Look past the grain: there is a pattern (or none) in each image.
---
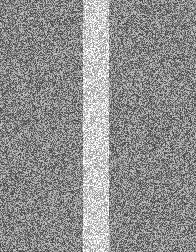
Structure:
one vertical stripe
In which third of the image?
middle
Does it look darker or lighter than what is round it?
lighter
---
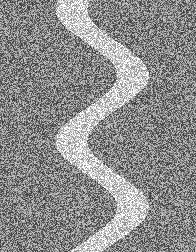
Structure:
a wavy band
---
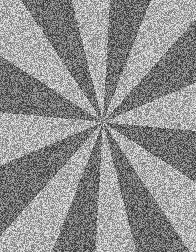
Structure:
spokes from one point
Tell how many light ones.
8
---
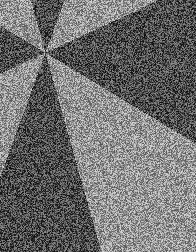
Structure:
spokes from one point
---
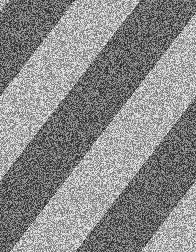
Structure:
diagonal stripes
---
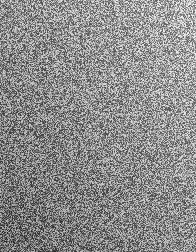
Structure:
a smooth slope
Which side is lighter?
top right
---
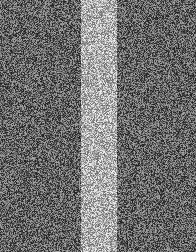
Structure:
one vertical stripe
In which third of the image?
middle
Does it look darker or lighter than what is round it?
lighter
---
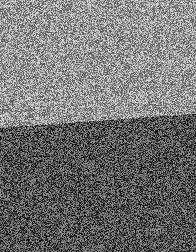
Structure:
a sharp edge
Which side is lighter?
top
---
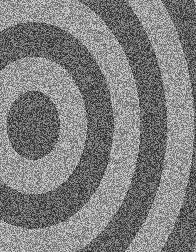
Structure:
rings round one point
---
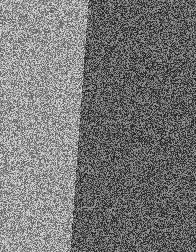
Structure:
a sharp edge
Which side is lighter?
left
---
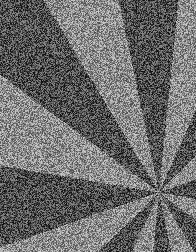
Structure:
spokes from one point
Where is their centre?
bottom right
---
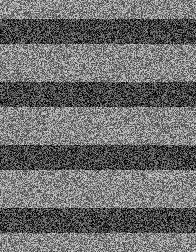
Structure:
horizontal stripes
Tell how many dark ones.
4
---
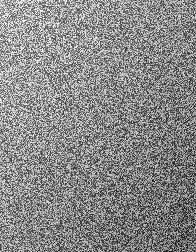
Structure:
a smooth slope
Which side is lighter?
top left
